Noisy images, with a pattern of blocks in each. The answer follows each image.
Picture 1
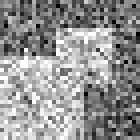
mirrored about the diagonal from the bottom left
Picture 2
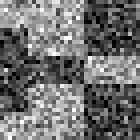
top and bottom mirror each other
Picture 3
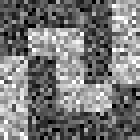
the same after a half turn
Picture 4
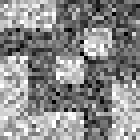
mirrored about the diagonal from the bottom left
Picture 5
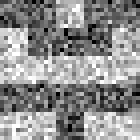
left and right mirror each other
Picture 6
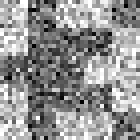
top and bottom mirror each other
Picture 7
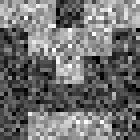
left and right mirror each other
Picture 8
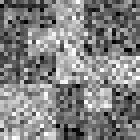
mirrored about the diagonal from the bottom left
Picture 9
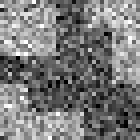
mirrored about the diagonal from the top left
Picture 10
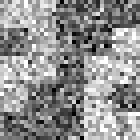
the same after a half turn
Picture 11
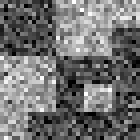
mirrored about the diagonal from the top left
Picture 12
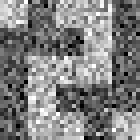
the same after a half turn
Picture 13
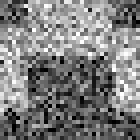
left and right mirror each other
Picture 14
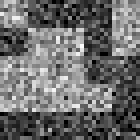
no symmetry
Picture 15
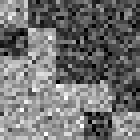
mirrored about the diagonal from the bottom left
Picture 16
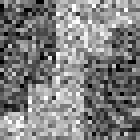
the same after a half turn
